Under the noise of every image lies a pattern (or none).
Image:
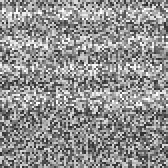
bands of rows
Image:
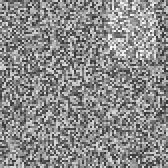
one block
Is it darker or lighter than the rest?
lighter
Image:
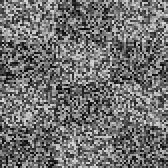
a checkerboard
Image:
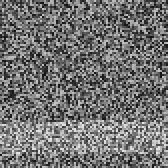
one band of rows
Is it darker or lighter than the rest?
lighter
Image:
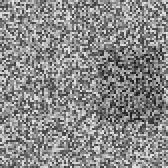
one block
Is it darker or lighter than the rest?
darker
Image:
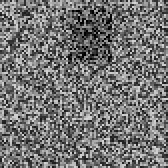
one block
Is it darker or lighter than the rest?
darker
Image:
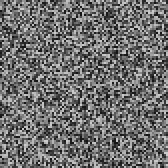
only noise
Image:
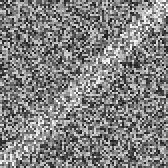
a diagonal band
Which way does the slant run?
bottom left to top right
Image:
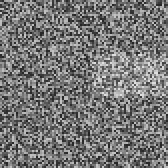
one block
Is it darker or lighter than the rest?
lighter
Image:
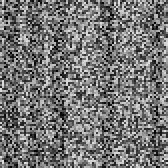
bands of columns
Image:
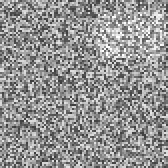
one block
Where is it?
top right
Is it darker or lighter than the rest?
lighter
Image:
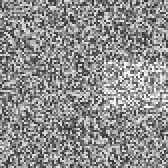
one block
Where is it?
middle right
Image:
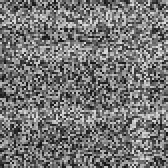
bands of rows crossing bands of columns
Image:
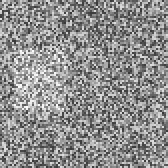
one block
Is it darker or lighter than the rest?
lighter
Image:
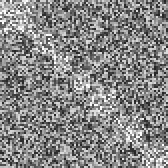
blocks along the diagonal
